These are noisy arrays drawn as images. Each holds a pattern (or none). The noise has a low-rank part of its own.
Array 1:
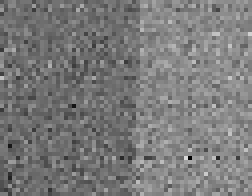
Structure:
a sharp edge
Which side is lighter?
right
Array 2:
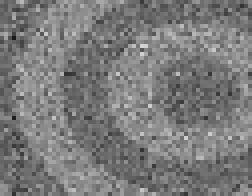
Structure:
rings round one point
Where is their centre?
middle right
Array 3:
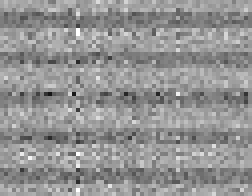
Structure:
horizontal stripes
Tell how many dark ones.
5
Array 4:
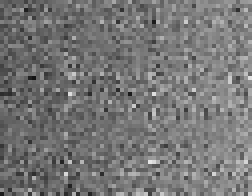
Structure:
a smooth slope
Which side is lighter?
right
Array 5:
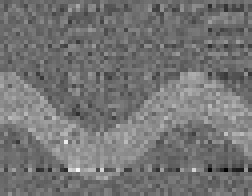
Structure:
a wavy band
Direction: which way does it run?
left to right
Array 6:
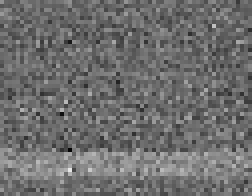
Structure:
one horizontal stripe
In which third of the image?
bottom
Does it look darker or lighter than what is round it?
lighter
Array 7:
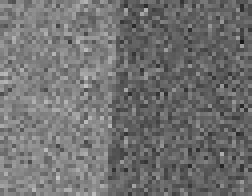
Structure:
a sharp edge
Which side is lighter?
left
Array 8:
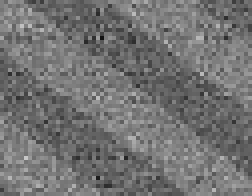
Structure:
diagonal stripes
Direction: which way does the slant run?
top left to bottom right
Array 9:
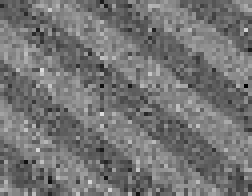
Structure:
diagonal stripes
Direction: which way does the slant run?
top left to bottom right
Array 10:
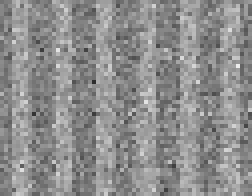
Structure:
vertical stripes
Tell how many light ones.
6
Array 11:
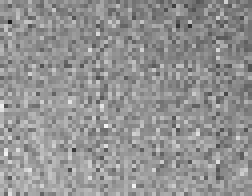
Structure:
a smooth slope
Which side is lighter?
bottom left
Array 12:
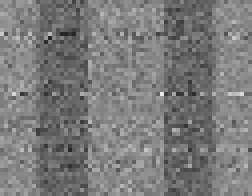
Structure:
vertical stripes
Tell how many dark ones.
2
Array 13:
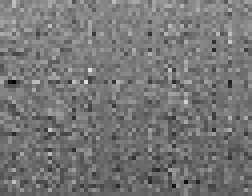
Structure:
a smooth slope
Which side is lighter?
top
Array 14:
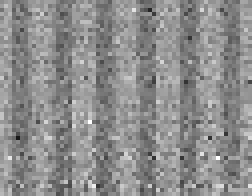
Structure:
vertical stripes
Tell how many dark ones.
6
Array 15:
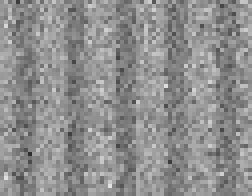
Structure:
vertical stripes
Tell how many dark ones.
5
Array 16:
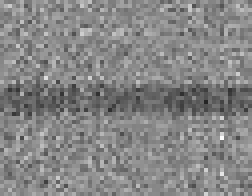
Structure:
one horizontal stripe
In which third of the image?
middle
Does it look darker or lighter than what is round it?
darker
